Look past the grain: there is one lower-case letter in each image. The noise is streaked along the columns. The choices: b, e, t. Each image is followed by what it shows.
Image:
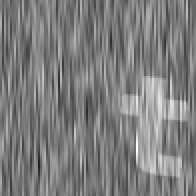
t
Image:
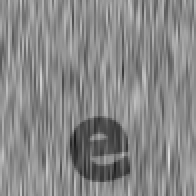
e
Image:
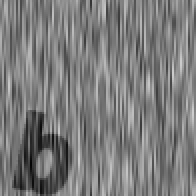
b
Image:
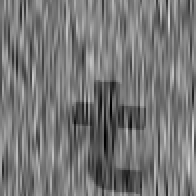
t
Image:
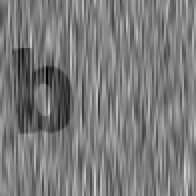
b
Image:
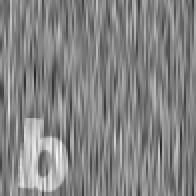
b
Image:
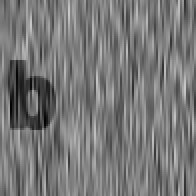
b
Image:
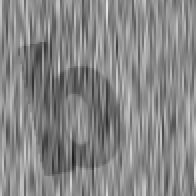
b
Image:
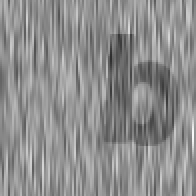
b
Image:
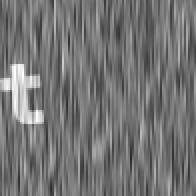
t
